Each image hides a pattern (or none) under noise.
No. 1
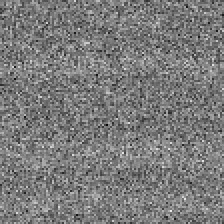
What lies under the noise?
bands of rows
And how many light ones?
3
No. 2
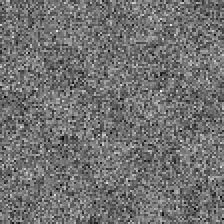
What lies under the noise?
a checkerboard
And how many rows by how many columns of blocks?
5 by 5
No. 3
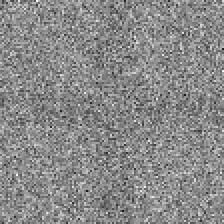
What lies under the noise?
bands of rows crossing bands of columns
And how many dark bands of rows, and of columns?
1 and 1
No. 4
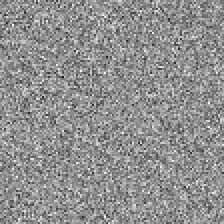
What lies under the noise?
only noise
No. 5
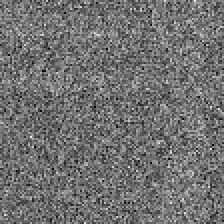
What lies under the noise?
bands of rows crossing bands of columns
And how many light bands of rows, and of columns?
2 and 1
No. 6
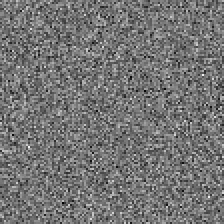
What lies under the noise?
only noise
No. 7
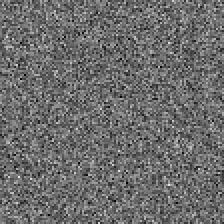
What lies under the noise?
only noise
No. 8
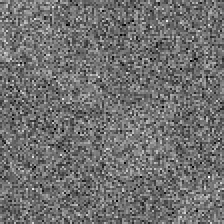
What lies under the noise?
blocks along the diagonal
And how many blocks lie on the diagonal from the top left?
4
